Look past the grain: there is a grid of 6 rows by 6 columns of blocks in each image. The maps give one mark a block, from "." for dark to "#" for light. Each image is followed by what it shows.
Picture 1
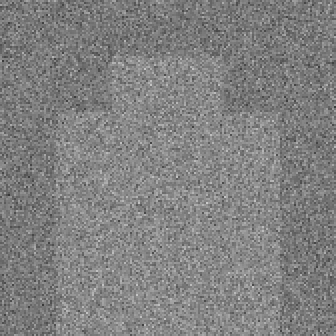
......
..##..
.####.
.####.
.####.
.####.
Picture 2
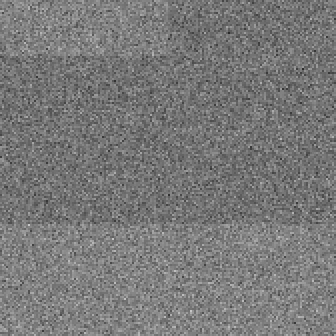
###...
......
......
......
######
######
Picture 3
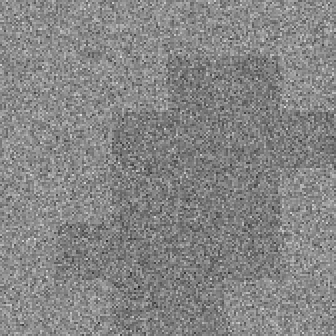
######
###..#
##....
##...#
#....#
##..##
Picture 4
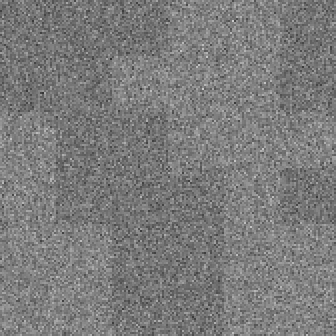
...##.
..###.
#..###
#...#.
##..##
##..##
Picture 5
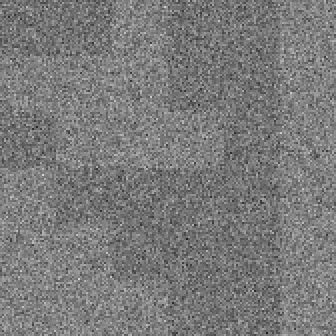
..#..#
###..#
.###.#
#....#
##...#
###..#
